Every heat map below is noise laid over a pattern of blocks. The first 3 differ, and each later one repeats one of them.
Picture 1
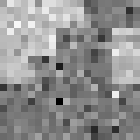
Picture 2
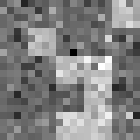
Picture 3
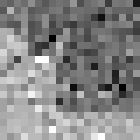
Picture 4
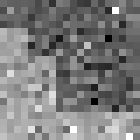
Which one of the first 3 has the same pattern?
3
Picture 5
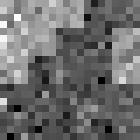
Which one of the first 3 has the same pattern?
1
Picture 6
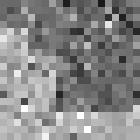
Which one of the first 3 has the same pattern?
3
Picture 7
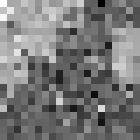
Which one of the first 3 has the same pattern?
1
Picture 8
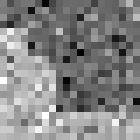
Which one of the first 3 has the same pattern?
3
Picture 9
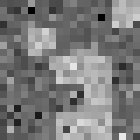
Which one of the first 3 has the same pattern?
2
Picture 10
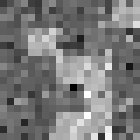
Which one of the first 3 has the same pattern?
2
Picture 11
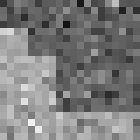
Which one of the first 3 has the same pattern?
3
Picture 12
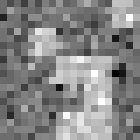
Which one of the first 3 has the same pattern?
2
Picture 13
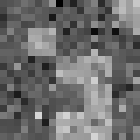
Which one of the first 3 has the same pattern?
2
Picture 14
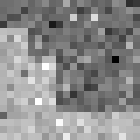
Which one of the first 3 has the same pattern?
3
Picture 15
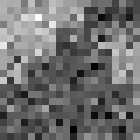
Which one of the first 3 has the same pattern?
1
